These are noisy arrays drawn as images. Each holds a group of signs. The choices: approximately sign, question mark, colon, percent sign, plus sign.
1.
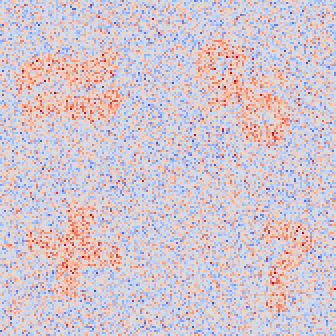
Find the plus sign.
bottom left
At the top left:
approximately sign
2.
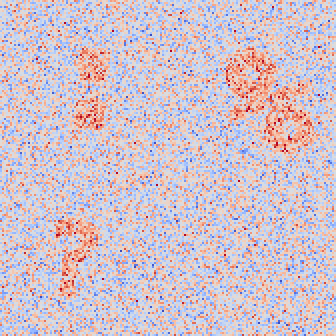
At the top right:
percent sign
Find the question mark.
bottom left
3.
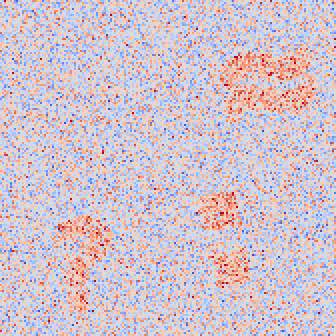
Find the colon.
bottom right
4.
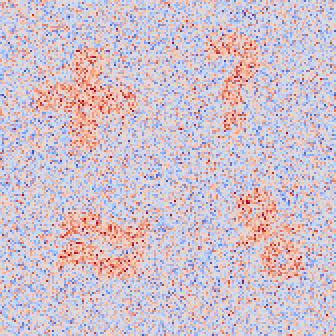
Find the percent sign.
bottom right
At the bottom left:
approximately sign
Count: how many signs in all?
4
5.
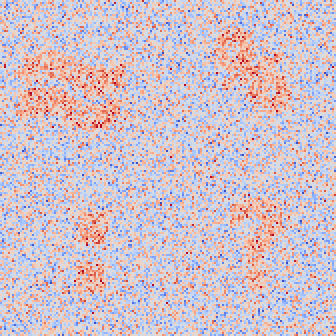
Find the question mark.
bottom right
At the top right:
percent sign
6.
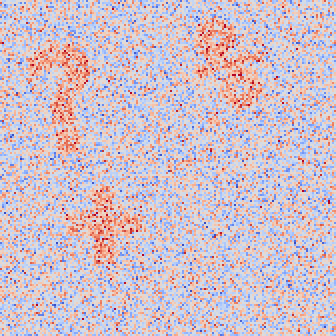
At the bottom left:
plus sign
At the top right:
percent sign
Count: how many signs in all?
3
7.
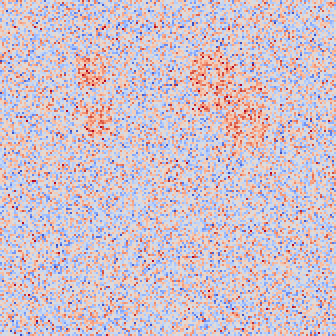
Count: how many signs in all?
2
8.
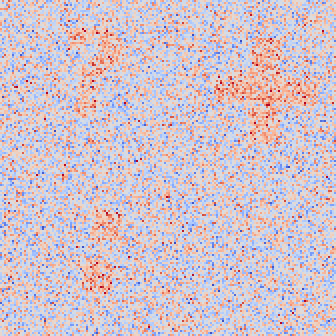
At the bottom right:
nothing
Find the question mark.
top left
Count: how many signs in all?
3
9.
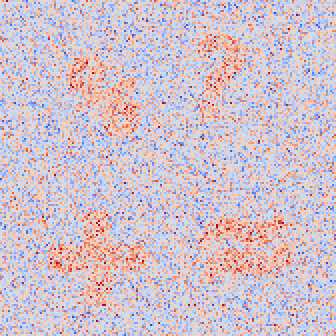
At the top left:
percent sign
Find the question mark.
top right
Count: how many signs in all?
4
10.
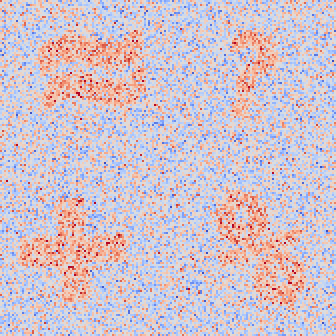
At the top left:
approximately sign
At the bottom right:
percent sign
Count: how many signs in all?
4
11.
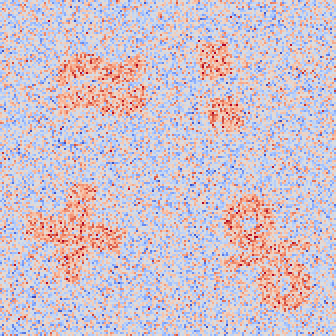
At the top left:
approximately sign
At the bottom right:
percent sign
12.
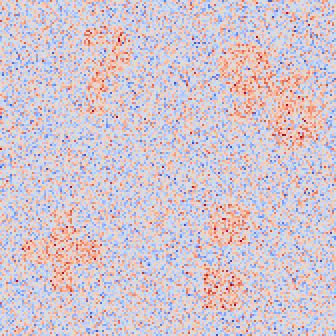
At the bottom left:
plus sign
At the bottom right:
colon
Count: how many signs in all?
4
